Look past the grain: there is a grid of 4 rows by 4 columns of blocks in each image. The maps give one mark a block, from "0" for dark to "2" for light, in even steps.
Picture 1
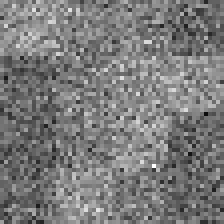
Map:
2 1 1 0
0 1 2 2
0 1 2 0
0 2 1 0
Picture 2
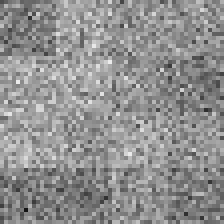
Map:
0 2 1 1
2 2 1 0
2 1 2 1
0 0 1 0
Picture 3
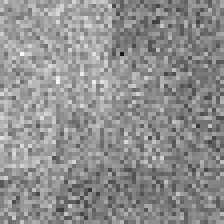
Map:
2 2 0 0
2 2 1 0
2 1 1 0
1 0 0 0
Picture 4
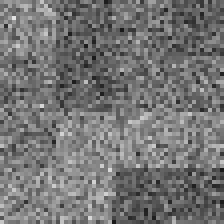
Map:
2 0 1 0
1 0 1 1
1 2 2 2
2 2 0 0
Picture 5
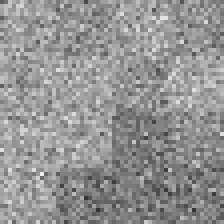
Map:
2 1 2 1
2 2 1 2
2 2 0 1
2 0 0 0
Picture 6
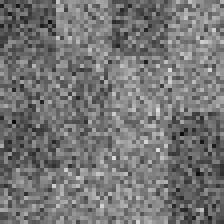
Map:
0 2 0 2
1 1 2 2
0 1 2 0
1 2 2 0
